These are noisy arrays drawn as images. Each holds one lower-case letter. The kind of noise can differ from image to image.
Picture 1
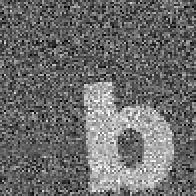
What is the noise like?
rows of uneven size
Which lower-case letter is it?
b
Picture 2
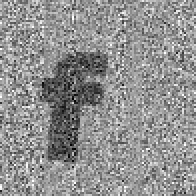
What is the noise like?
columns of uneven size
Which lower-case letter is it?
f
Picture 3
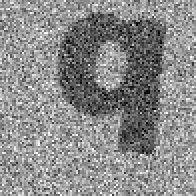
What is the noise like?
independent entries
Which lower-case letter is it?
q
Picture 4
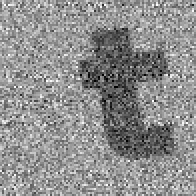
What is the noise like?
rows of uneven size
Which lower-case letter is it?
t
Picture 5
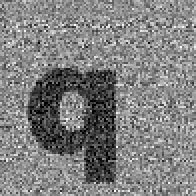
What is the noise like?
rows of uneven size
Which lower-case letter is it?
q
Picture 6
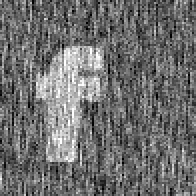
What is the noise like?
streaked along the columns
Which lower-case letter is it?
f
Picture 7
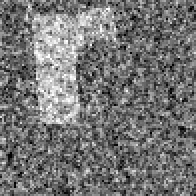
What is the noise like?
blotchy
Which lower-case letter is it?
r
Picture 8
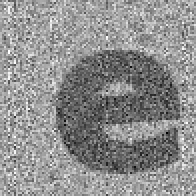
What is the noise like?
columns of uneven size
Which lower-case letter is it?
e
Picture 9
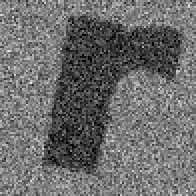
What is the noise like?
independent entries
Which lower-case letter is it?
r
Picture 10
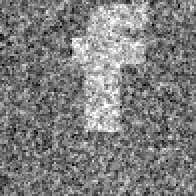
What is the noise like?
blotchy
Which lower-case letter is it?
f
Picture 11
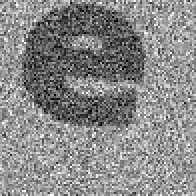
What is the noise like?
low rank plus noise
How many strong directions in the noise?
five to eight
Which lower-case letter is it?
e
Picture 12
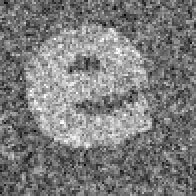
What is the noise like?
blotchy
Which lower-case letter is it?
e
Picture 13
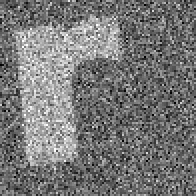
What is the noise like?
independent entries
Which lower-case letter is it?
r
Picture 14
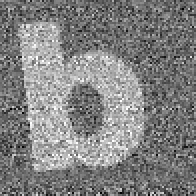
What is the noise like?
rows of uneven size
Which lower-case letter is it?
b
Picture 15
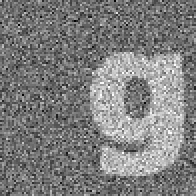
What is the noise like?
low rank plus noise
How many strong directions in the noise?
two
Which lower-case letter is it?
g
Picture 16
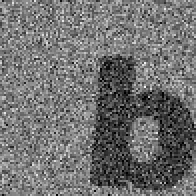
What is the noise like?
low rank plus noise
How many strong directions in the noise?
one
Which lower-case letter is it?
b
